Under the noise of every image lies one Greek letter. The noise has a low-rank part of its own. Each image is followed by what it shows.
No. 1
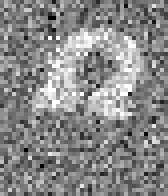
omega
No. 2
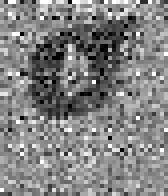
sigma
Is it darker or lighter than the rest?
darker
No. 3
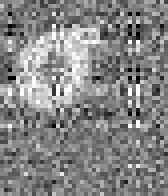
sigma
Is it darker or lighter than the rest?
lighter
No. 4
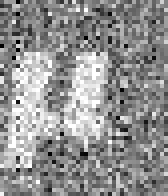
mu
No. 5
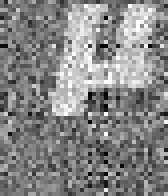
mu
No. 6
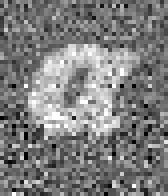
alpha
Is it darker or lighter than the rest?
lighter
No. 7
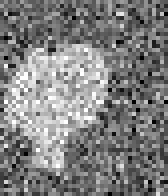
phi
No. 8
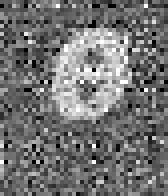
theta
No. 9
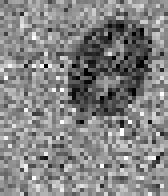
theta
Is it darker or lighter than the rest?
darker
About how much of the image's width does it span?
half
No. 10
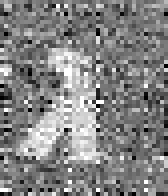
lambda
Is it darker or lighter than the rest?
lighter
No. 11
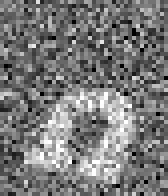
omega
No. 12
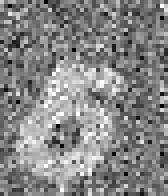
delta
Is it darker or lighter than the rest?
lighter
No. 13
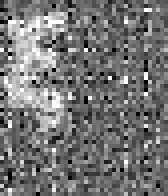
xi
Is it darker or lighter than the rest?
lighter
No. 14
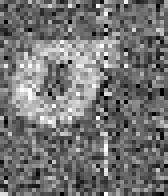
sigma
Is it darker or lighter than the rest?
lighter
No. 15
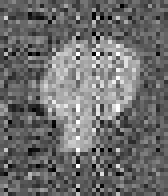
phi
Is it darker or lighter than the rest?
lighter
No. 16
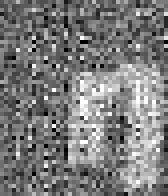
eta
